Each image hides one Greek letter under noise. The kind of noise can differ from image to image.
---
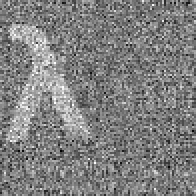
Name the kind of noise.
low rank plus noise
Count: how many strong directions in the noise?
five to eight
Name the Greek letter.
lambda
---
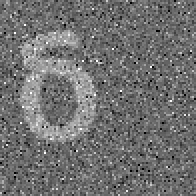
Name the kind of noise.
heavy tails
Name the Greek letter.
delta
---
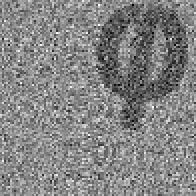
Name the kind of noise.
low rank plus noise
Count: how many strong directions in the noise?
three or four
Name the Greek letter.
phi
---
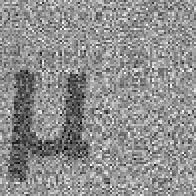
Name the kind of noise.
low rank plus noise
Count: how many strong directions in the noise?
two
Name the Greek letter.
mu
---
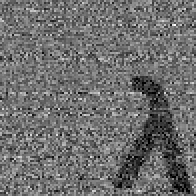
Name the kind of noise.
rows of uneven size
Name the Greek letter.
lambda
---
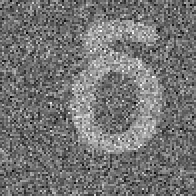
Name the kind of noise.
independent entries
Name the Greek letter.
delta
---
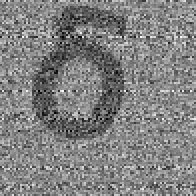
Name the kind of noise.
rows of uneven size
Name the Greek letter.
delta
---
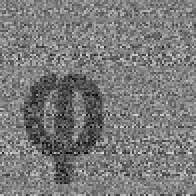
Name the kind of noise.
rows of uneven size
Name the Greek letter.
phi
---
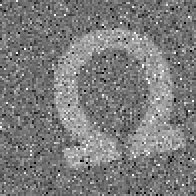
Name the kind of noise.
heavy tails
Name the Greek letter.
omega
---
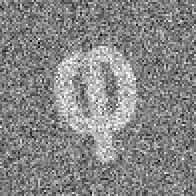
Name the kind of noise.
independent entries
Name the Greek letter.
phi
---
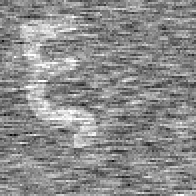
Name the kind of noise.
streaked along the rows
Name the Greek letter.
xi
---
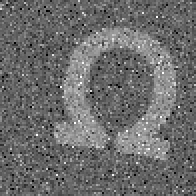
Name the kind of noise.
heavy tails
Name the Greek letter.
omega
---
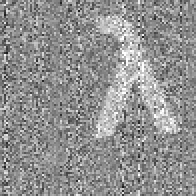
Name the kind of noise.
columns of uneven size
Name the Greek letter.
lambda
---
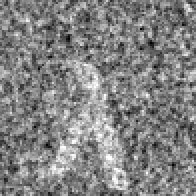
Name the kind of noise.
blotchy
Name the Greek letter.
lambda
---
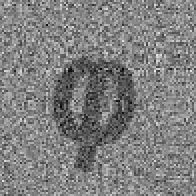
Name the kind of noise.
low rank plus noise
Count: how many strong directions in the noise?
three or four
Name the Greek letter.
phi
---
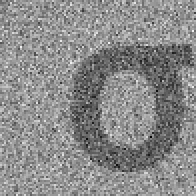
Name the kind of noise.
independent entries
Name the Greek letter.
sigma
